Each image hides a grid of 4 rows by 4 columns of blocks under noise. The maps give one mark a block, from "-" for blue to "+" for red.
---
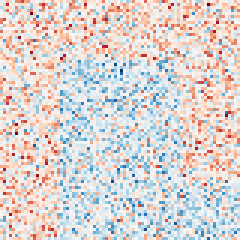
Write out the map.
++++
+--+
+--+
+---
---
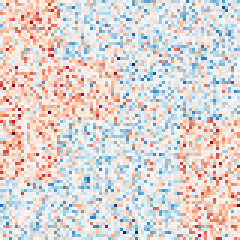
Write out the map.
+---
++--
+--+
---+
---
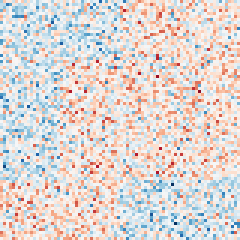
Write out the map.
--++
-+++
-+++
++--
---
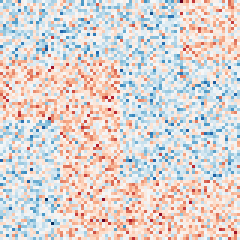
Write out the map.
---+
++--
-+--
-+++
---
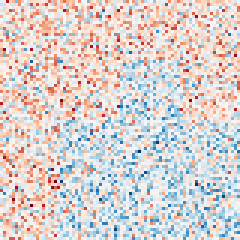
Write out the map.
++++
++-+
+---
+---
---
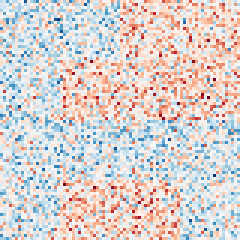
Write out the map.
--++
-+++
----
-++-
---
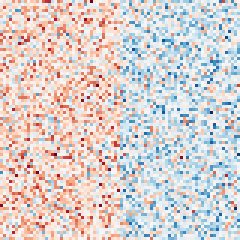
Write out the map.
++--
++--
++--
++--
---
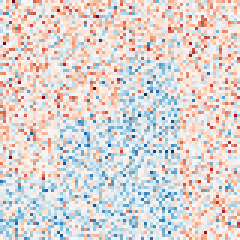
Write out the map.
++++
++-+
+--+
---+
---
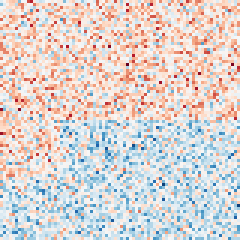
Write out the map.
++++
++++
+---
----
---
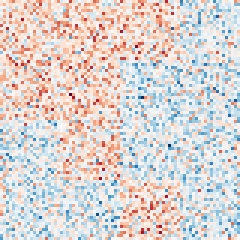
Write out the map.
+++-
++--
-+--
--+-
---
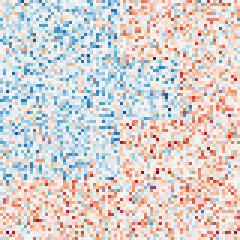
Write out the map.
--++
---+
--++
++++
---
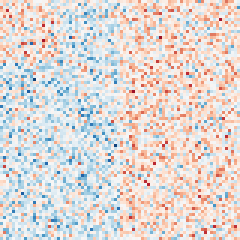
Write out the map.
+-++
--++
--++
--++
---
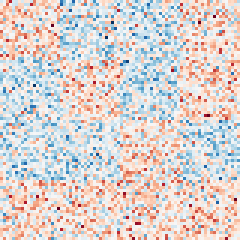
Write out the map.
+--+
-+-+
--+-
++++
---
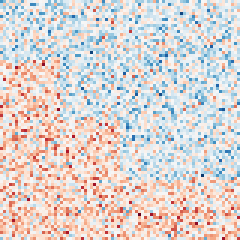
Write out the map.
----
+---
++--
++++
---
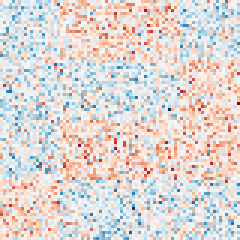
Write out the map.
-++-
---+
-+++
+---
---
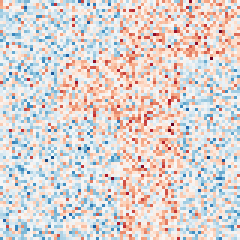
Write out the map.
--++
-++-
--+-
--+-
